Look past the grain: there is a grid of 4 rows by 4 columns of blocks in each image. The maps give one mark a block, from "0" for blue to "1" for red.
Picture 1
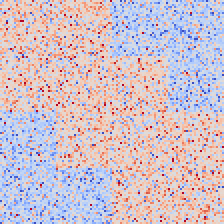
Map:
1 1 0 0
1 1 1 0
0 1 1 1
0 0 1 1
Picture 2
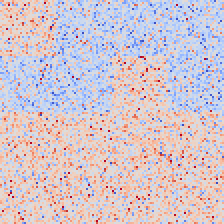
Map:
1 0 0 0
0 0 1 0
1 1 1 1
1 1 1 1
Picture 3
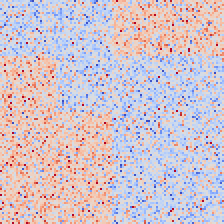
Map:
0 0 1 1
1 0 0 0
1 1 0 0
1 1 0 0
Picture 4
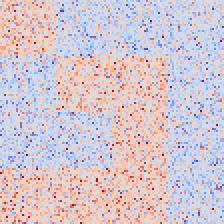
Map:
1 0 0 0
0 1 1 0
0 0 1 0
1 1 1 0
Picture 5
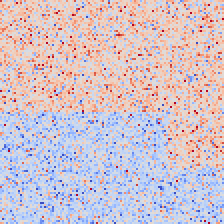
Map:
1 1 1 1
1 1 1 1
0 0 0 1
0 0 0 0
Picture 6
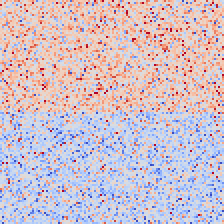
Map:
1 1 1 1
1 1 1 1
0 0 0 0
0 0 0 0
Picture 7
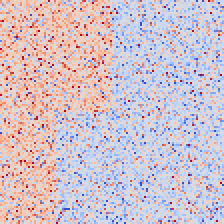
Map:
1 1 0 0
1 1 0 0
1 0 0 0
1 0 0 0
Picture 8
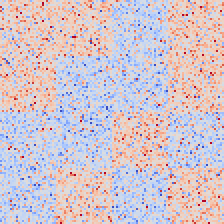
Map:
1 1 0 1
1 0 0 1
0 0 1 0
0 1 0 1
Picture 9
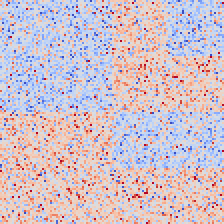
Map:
0 0 1 0
0 0 1 1
1 1 0 0
1 1 1 1
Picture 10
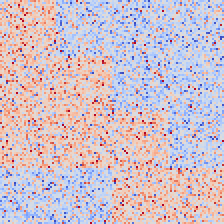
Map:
1 0 0 0
1 1 0 0
1 1 1 0
0 0 1 1
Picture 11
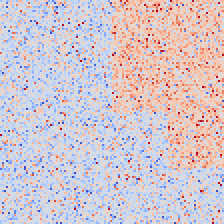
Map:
0 0 1 1
0 0 1 1
0 0 0 1
0 0 0 0
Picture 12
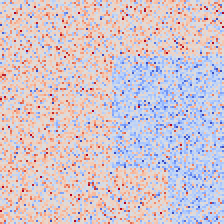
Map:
1 1 1 1
1 1 0 0
1 1 0 0
1 1 1 0
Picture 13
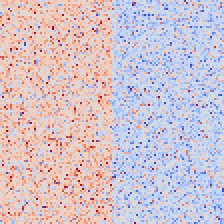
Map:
1 1 0 0
1 1 0 0
1 1 0 0
1 1 0 0
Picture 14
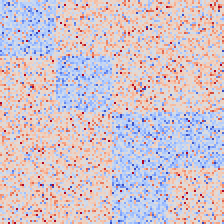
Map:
0 1 1 1
1 0 1 1
1 1 0 0
1 1 0 1
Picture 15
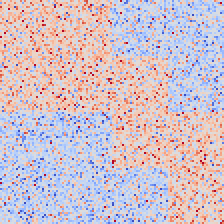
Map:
1 1 0 0
1 1 1 0
0 0 1 1
0 0 0 1
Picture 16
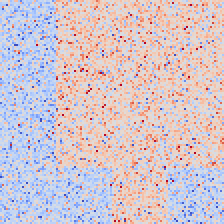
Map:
0 1 1 1
0 1 1 1
0 1 1 1
0 0 1 0
